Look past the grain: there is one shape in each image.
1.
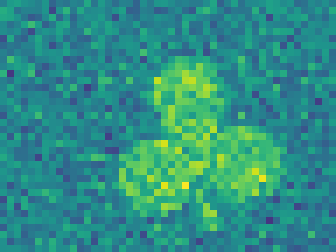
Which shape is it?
club
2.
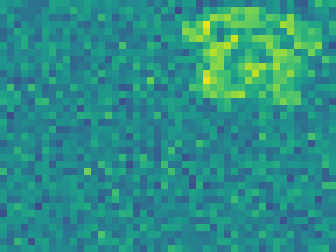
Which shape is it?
telephone
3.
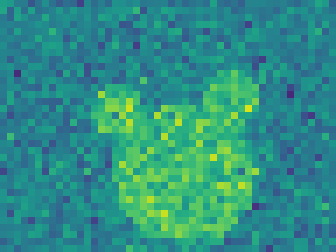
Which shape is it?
bear's head
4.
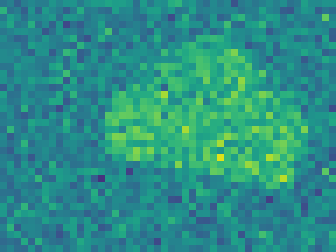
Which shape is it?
cloud
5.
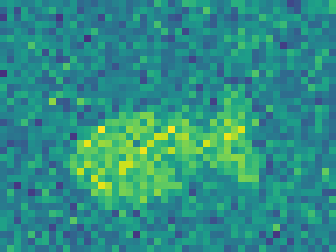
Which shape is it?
fish
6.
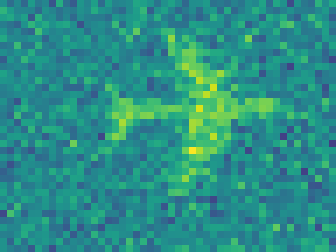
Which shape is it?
airplane
